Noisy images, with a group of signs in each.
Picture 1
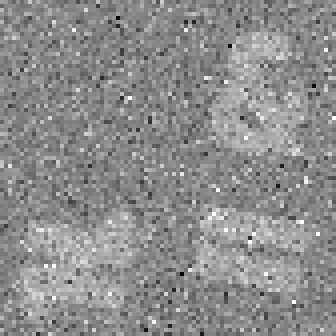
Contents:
top right: ampersand; bottom left: not-equal sign; bottom right: equals sign
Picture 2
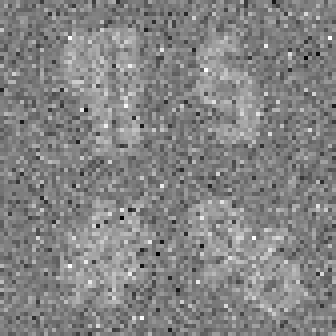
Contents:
top left: pilcrow; top right: section sign; bottom left: hash sign; bottom right: percent sign
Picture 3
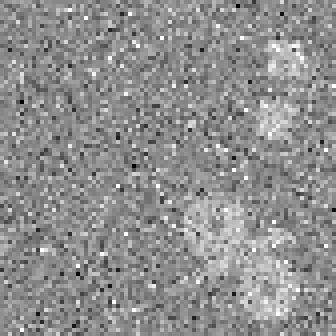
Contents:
top right: colon; bottom right: percent sign
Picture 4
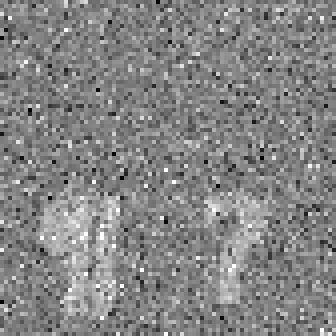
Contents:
bottom left: pilcrow; bottom right: question mark
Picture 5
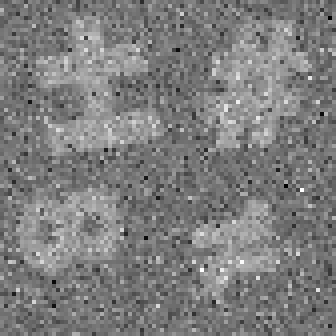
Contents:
top left: plus-minus sign; top right: hash sign; bottom left: infinity sign; bottom right: not-equal sign
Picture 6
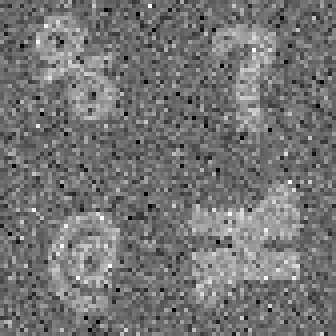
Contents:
top left: percent sign; top right: question mark; bottom left: at sign; bottom right: not-equal sign
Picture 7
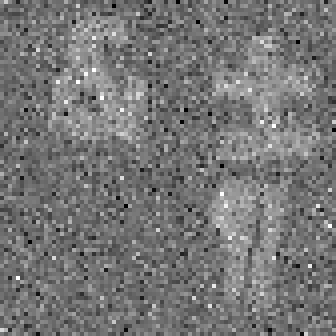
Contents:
top left: ampersand; top right: plus-minus sign; bottom right: pilcrow
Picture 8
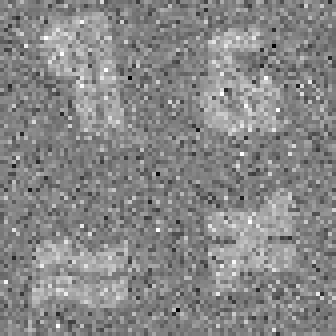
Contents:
top left: pilcrow; top right: ampersand; bottom left: approximately sign; bottom right: not-equal sign
